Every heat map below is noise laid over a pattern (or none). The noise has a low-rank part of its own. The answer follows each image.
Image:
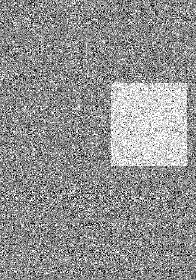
one block
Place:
middle right
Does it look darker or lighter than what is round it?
lighter
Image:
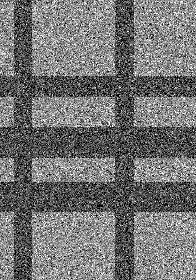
bands of rows crossing bands of columns
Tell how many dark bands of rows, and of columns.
3 and 2
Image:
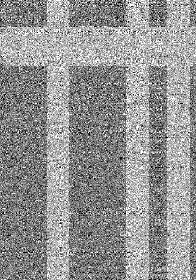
bands of rows crossing bands of columns
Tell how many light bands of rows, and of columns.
1 and 3
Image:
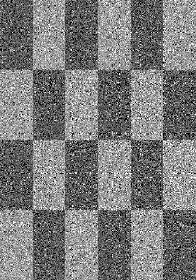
a checkerboard
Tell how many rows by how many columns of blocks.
4 by 6
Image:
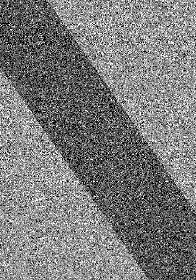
a diagonal band
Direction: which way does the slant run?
top left to bottom right
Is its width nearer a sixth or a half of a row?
a half
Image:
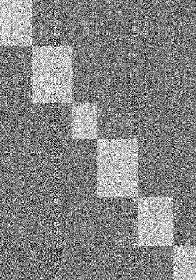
blocks along the diagonal
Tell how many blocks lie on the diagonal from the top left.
6
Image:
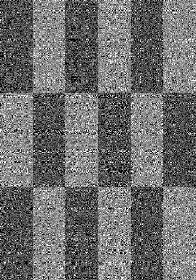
a checkerboard
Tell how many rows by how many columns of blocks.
3 by 6
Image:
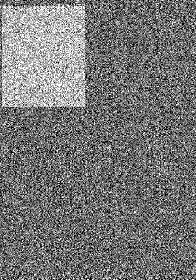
one block
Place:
top left
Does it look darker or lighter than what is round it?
lighter
